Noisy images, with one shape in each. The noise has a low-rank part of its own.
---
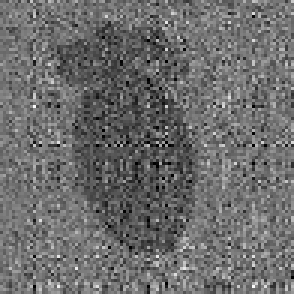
footprint
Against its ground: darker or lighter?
darker
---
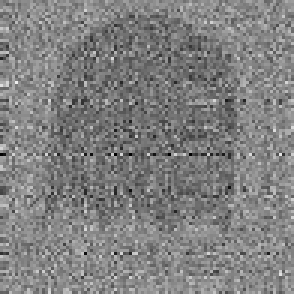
ghost
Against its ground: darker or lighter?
darker
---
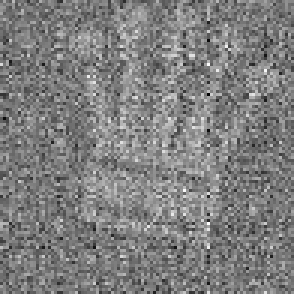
chess queen
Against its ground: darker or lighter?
lighter
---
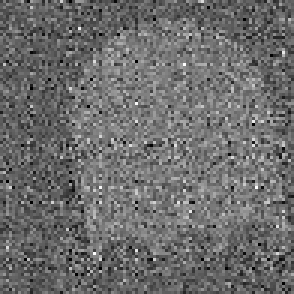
ghost
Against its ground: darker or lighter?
lighter
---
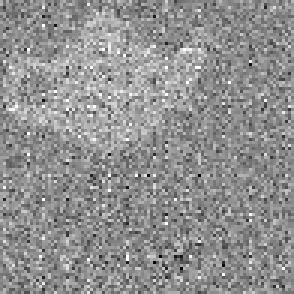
teapot
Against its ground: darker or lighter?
lighter
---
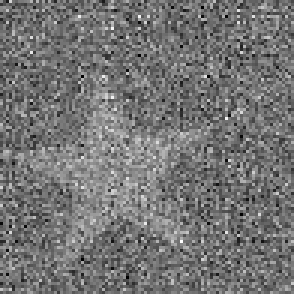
star
